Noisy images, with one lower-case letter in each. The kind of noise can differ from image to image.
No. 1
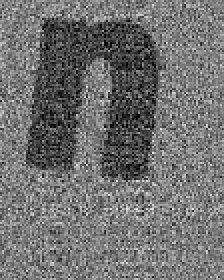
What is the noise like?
low rank plus noise
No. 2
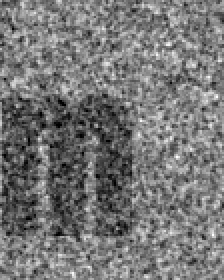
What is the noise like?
blotchy
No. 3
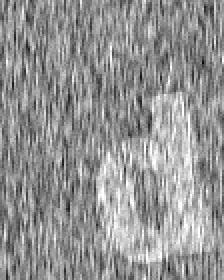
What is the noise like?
streaked along the columns
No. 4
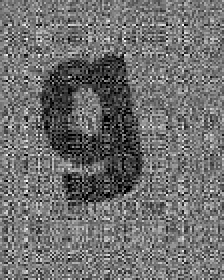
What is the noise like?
low rank plus noise
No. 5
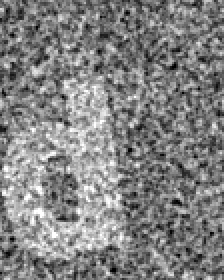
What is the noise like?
blotchy
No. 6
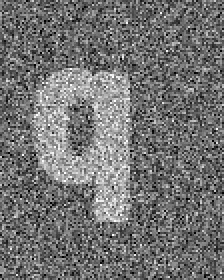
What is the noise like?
independent entries
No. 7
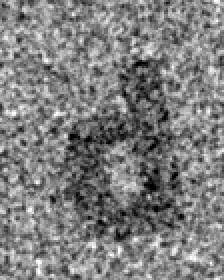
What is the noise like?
blotchy
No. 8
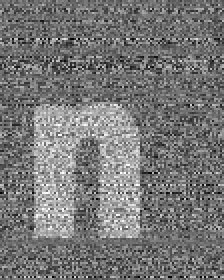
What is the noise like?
rows of uneven size
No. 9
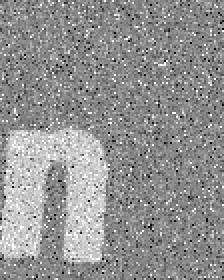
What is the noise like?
heavy tails
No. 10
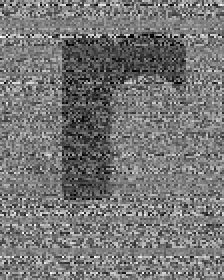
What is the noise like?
rows of uneven size
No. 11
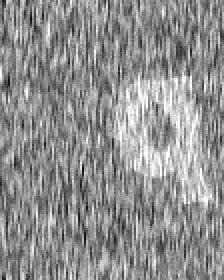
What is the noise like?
streaked along the columns
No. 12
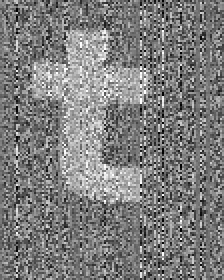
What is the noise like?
columns of uneven size
